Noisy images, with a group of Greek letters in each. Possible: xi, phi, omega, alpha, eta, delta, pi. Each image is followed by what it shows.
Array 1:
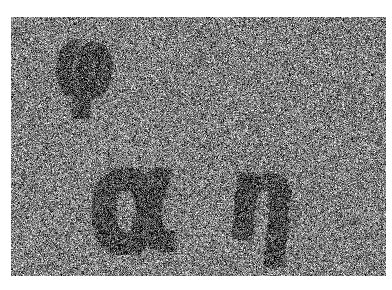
top left: phi; bottom left: alpha; bottom right: eta
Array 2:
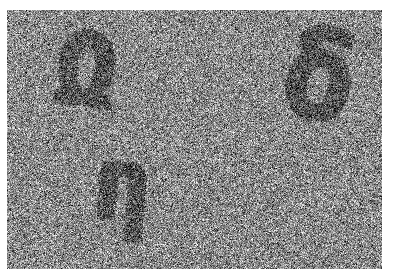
top left: omega; top right: delta; bottom left: eta
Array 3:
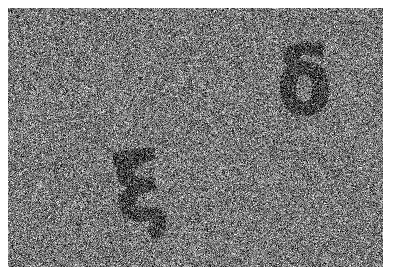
top right: delta; bottom left: xi
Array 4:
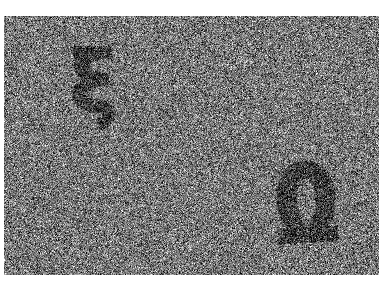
top left: xi; bottom right: omega
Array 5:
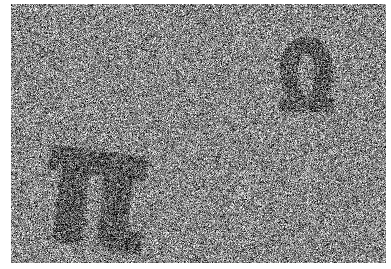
top right: omega; bottom left: pi
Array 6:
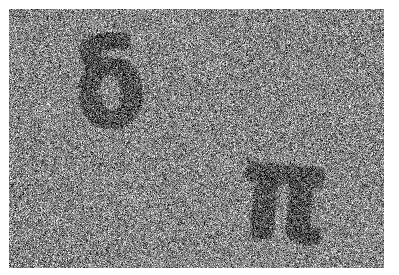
top left: delta; bottom right: pi
